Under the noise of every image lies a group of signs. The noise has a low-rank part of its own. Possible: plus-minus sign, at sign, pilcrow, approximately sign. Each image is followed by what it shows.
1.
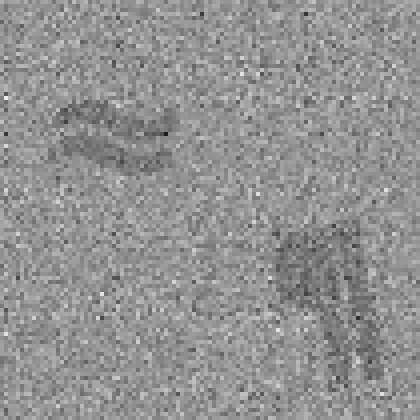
top left: dark approximately sign; bottom right: dark pilcrow
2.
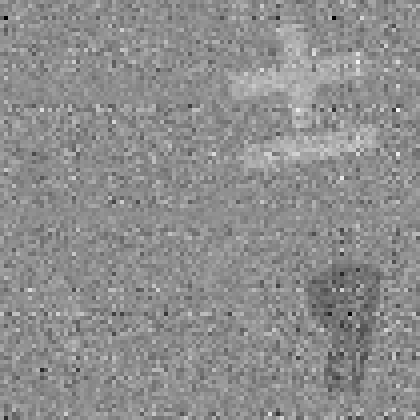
top right: light plus-minus sign; bottom right: dark pilcrow
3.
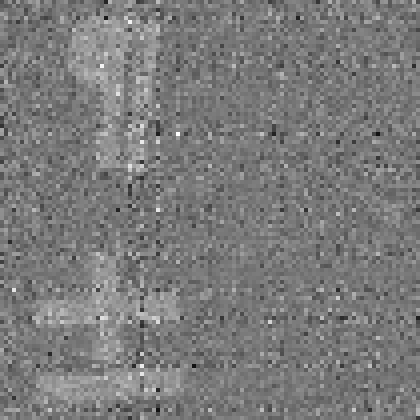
top left: light pilcrow; bottom left: light plus-minus sign
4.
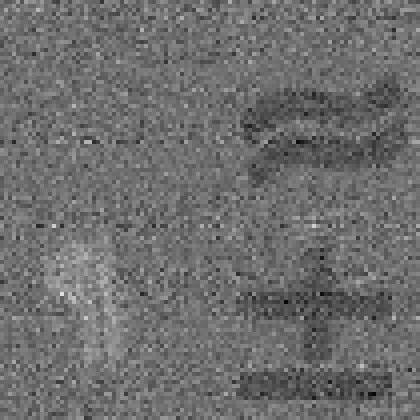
top right: dark approximately sign; bottom left: light pilcrow; bottom right: dark plus-minus sign
